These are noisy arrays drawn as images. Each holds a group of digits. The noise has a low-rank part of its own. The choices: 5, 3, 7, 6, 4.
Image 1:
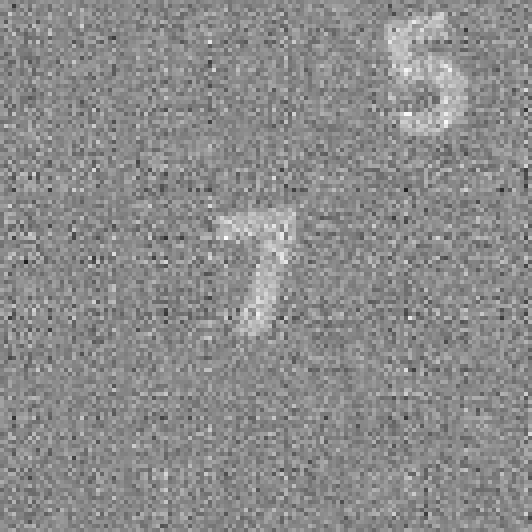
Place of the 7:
centre
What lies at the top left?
nothing
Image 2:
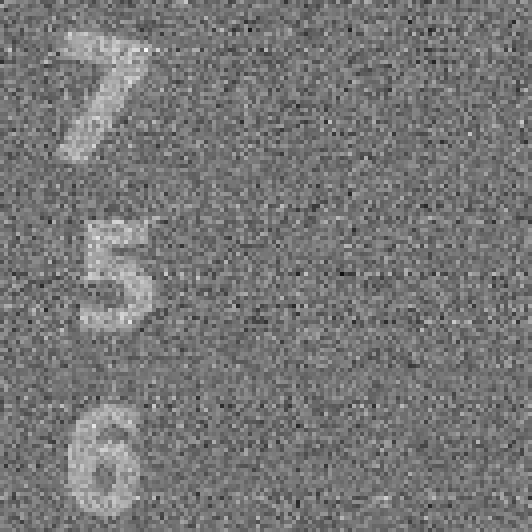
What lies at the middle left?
5
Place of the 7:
top left
